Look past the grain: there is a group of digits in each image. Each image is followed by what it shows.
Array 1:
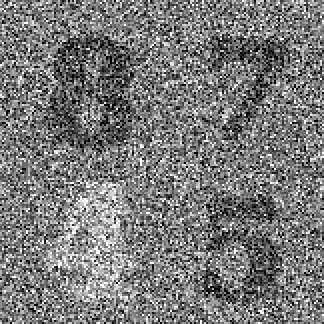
top left: dark 8; top right: dark 7; bottom left: light 4; bottom right: dark 5
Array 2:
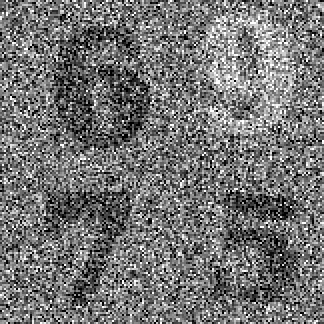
top left: dark 6; top right: light 9; bottom left: dark 7; bottom right: dark 5
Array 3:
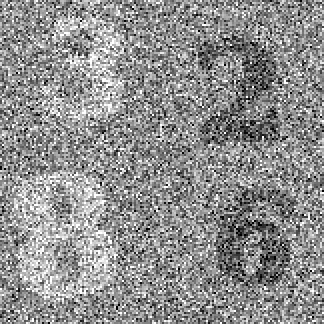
top left: light 3; top right: dark 2; bottom left: light 8; bottom right: dark 6
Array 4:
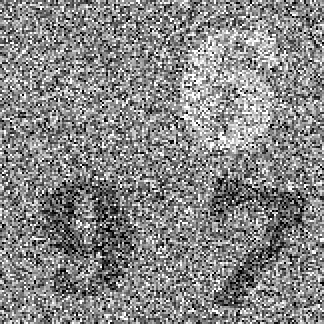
top right: light 6; bottom left: dark 9; bottom right: dark 7
